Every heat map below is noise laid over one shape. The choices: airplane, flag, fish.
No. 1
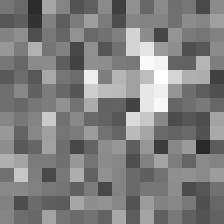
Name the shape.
airplane
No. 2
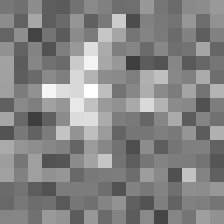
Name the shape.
airplane
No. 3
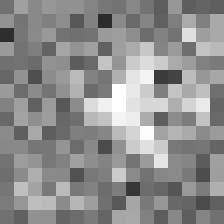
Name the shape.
airplane
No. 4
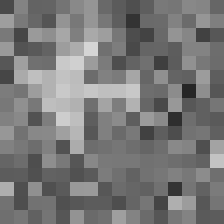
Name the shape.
airplane
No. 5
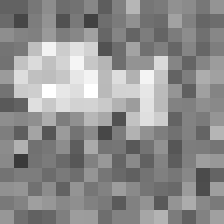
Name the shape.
fish
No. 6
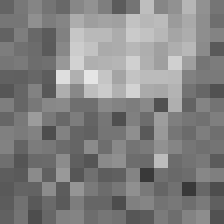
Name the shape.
flag
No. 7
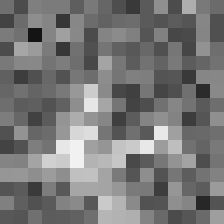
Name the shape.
airplane
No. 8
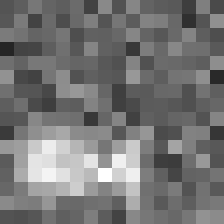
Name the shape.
fish
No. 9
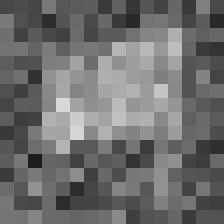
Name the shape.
flag
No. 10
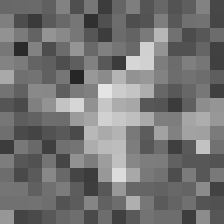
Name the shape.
airplane
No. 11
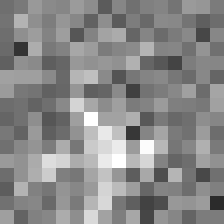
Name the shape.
airplane
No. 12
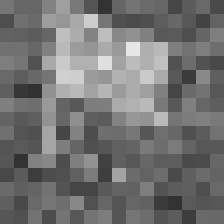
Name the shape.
flag
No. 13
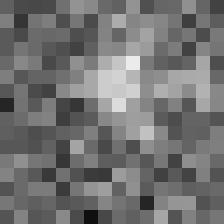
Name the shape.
airplane
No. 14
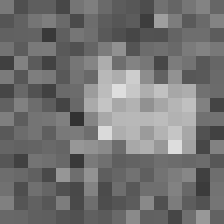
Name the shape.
flag
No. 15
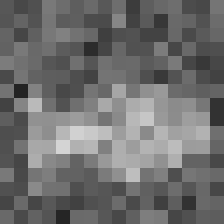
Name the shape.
fish
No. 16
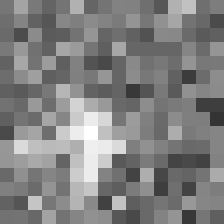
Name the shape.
airplane
